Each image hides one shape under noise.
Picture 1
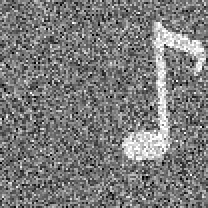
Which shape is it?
musical note
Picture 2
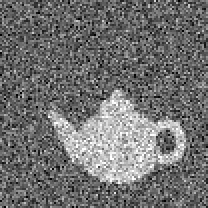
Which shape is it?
teapot
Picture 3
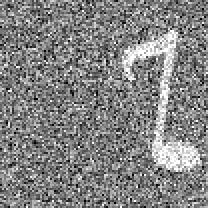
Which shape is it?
musical note
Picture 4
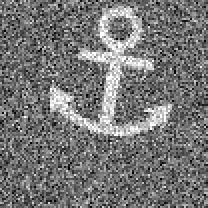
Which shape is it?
anchor
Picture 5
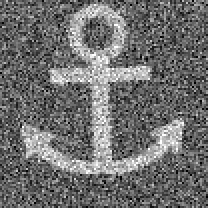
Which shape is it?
anchor
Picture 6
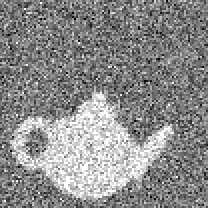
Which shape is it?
teapot
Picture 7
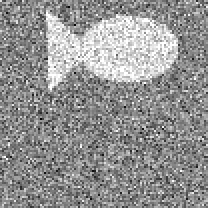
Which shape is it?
fish
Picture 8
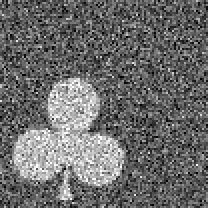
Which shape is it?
club
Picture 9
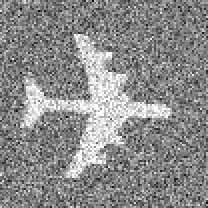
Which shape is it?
airplane
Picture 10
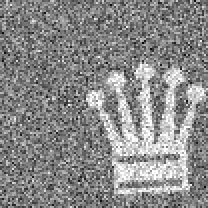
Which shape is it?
chess queen
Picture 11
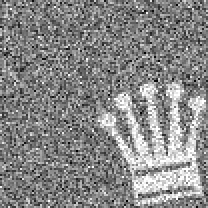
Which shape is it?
chess queen
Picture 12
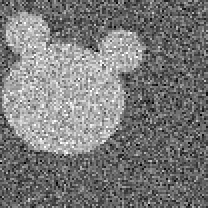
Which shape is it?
bear's head
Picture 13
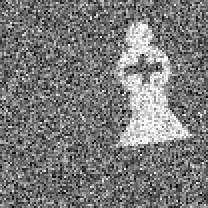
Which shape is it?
chess bishop
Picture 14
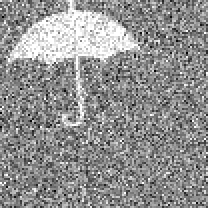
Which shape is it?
umbrella
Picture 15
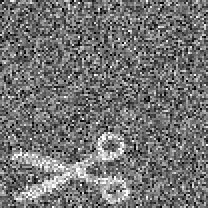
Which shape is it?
pair of scissors
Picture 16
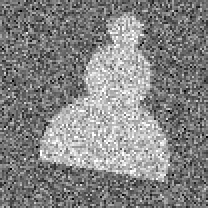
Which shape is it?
chess pawn
